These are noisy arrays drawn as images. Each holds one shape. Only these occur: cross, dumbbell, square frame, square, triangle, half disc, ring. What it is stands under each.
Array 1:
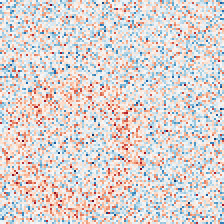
ring
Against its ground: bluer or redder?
redder
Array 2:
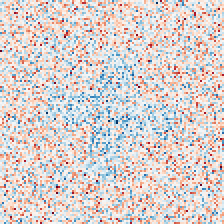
cross
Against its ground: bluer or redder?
bluer
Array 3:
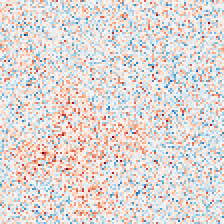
cross
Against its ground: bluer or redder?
redder
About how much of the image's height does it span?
two thirds
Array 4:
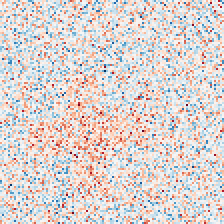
cross
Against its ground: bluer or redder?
redder
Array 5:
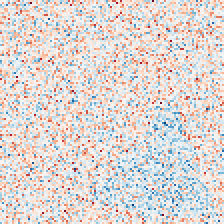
triangle
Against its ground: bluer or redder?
bluer
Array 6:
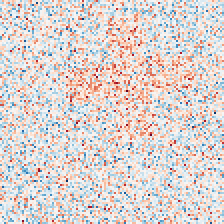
cross
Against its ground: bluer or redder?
redder
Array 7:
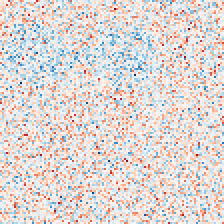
dumbbell
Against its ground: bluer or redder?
bluer
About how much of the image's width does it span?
two thirds
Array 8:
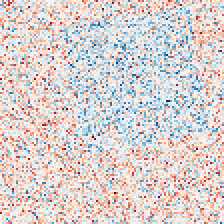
square
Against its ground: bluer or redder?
bluer
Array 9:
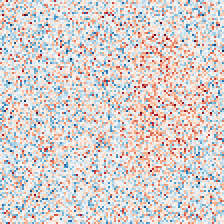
half disc
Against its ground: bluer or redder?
redder
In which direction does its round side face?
right
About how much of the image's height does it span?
two thirds
